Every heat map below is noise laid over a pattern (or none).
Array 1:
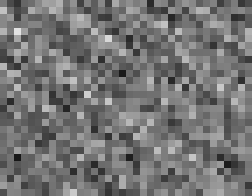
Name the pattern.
diagonal stripes
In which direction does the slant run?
top left to bottom right
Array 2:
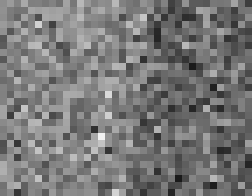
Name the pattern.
a sharp edge
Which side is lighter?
left
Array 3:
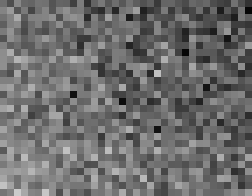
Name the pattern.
a smooth slope
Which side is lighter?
bottom left
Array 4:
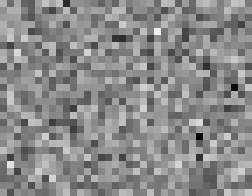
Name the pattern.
only noise
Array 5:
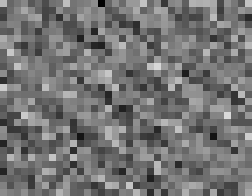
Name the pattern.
diagonal stripes
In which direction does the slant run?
top left to bottom right
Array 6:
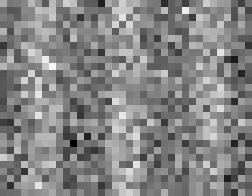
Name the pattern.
vertical stripes
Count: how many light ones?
3
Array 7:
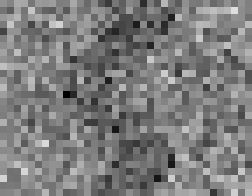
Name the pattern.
a wavy band
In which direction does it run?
top to bottom
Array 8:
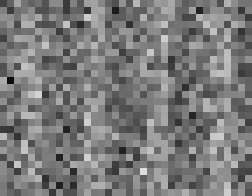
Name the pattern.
vertical stripes
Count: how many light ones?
4
